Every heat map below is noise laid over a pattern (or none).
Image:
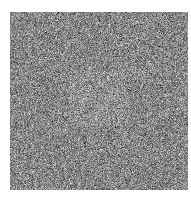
one block
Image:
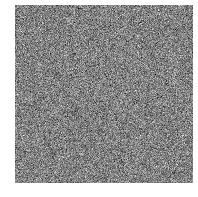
only noise
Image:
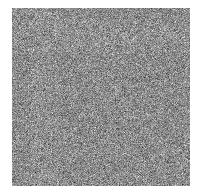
bands of rows crossing bands of columns
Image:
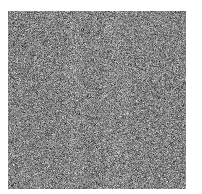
bands of columns
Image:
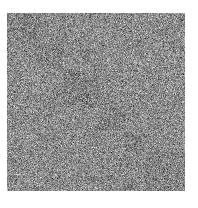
blocks along the diagonal
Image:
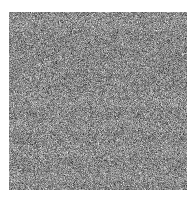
bands of rows
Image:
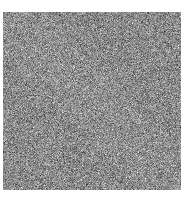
a diagonal band
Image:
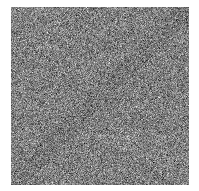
a diagonal band
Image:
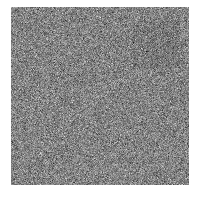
one block
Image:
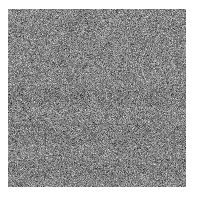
bands of rows
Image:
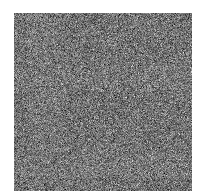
bands of rows crossing bands of columns
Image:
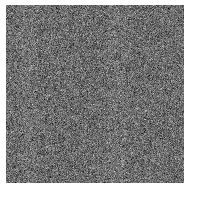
bands of columns
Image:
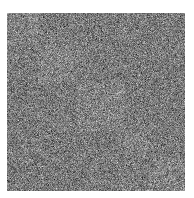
blocks along the diagonal
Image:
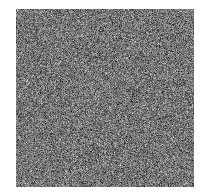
only noise
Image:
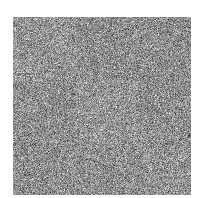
blocks along the diagonal
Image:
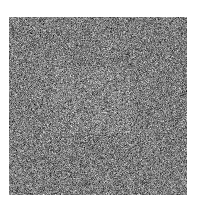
one block
